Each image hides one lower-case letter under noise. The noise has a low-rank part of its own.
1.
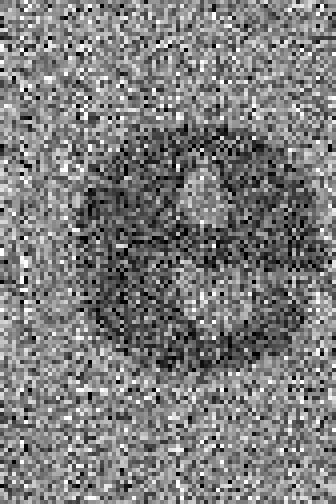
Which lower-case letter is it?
e
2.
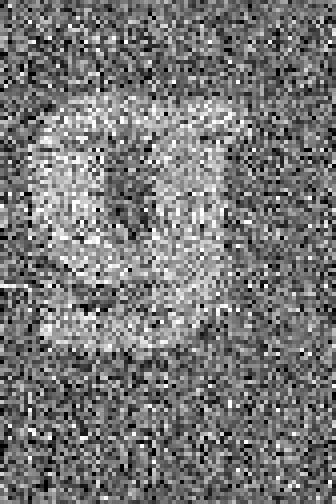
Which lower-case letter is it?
g
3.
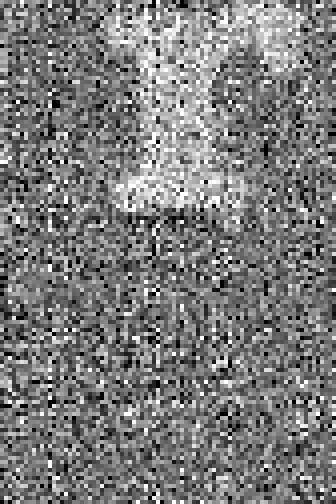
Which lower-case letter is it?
r
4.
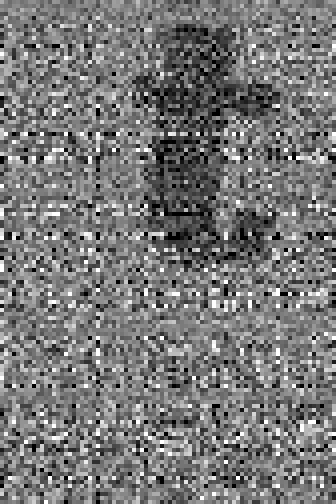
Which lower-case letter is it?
t
